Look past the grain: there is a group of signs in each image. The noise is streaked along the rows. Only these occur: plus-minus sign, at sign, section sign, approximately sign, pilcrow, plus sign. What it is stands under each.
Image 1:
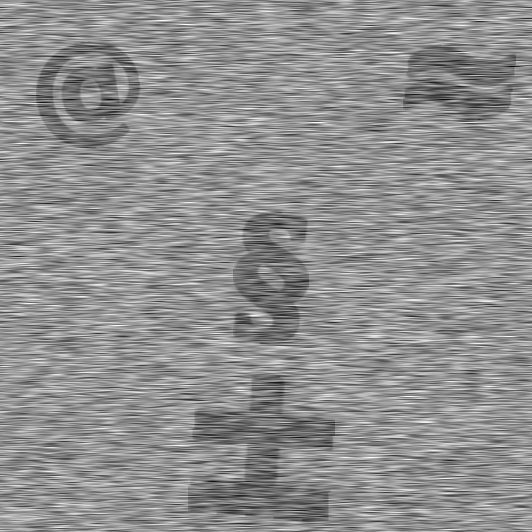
top left: at sign; top right: approximately sign; centre: section sign; bottom middle: plus-minus sign
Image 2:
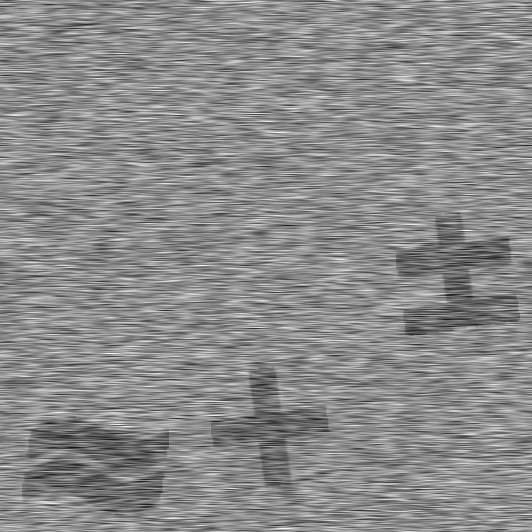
middle right: plus-minus sign; bottom left: approximately sign; bottom middle: plus sign
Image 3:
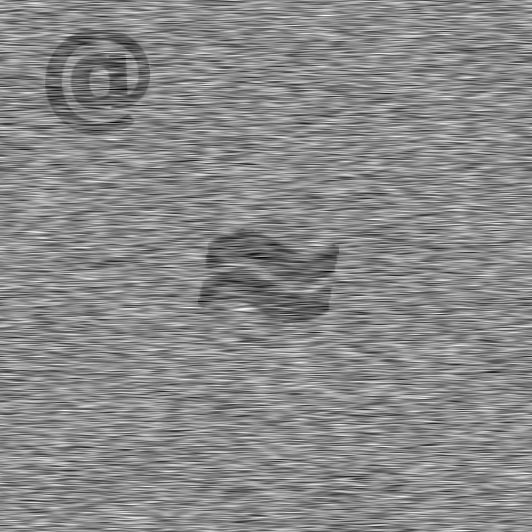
top left: at sign; centre: approximately sign
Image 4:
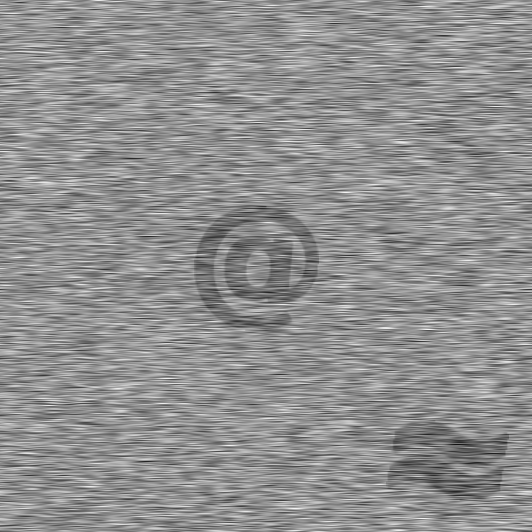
centre: at sign; bottom right: approximately sign
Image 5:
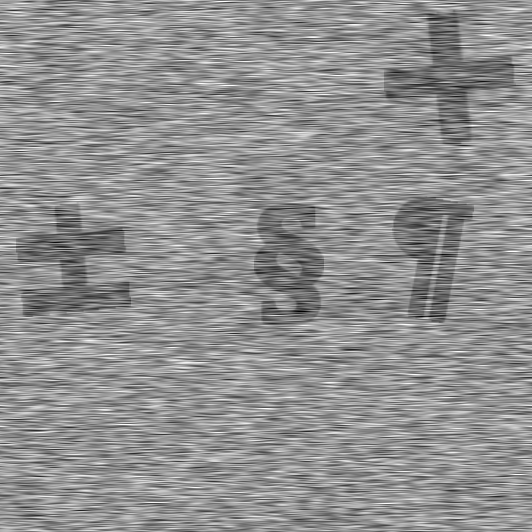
top right: plus sign; middle left: plus-minus sign; centre: section sign; middle right: pilcrow
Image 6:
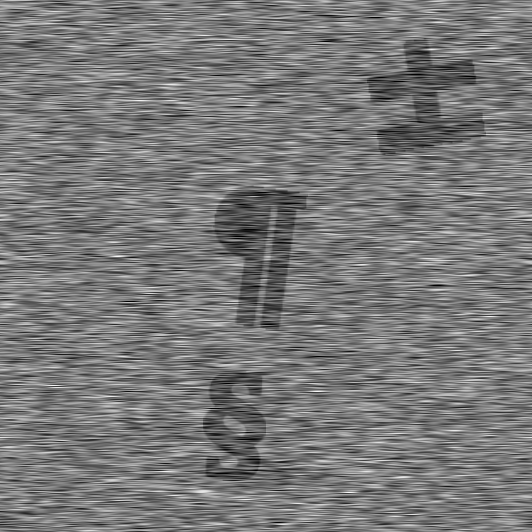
top right: plus-minus sign; centre: pilcrow; bottom middle: section sign
